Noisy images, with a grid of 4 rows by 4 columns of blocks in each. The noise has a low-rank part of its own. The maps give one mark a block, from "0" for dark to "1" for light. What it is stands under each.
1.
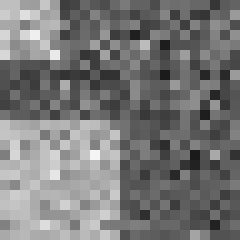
1 0 0 0
0 0 0 0
1 1 0 0
1 1 0 0
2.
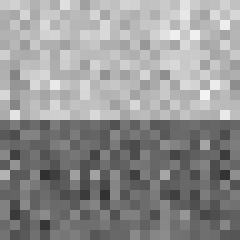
1 1 1 1
1 1 1 1
0 0 0 0
0 0 0 0
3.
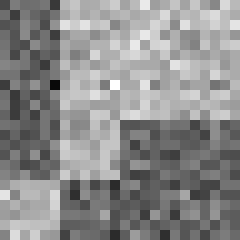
0 1 1 1
0 1 1 1
0 1 0 0
1 0 0 0
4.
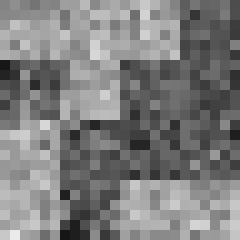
1 1 1 0
0 1 0 0
1 0 0 0
1 0 1 1
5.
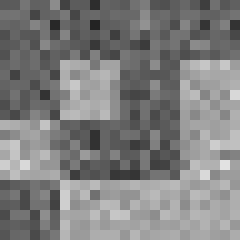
0 0 0 0
0 1 0 1
1 0 0 1
0 1 1 1
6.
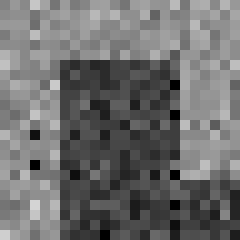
1 1 1 1
1 0 0 1
1 0 0 1
1 0 0 0
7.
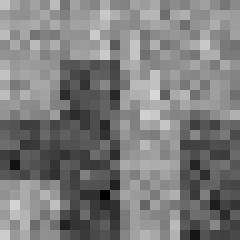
1 1 1 1
1 0 1 1
0 0 1 0
1 0 1 0
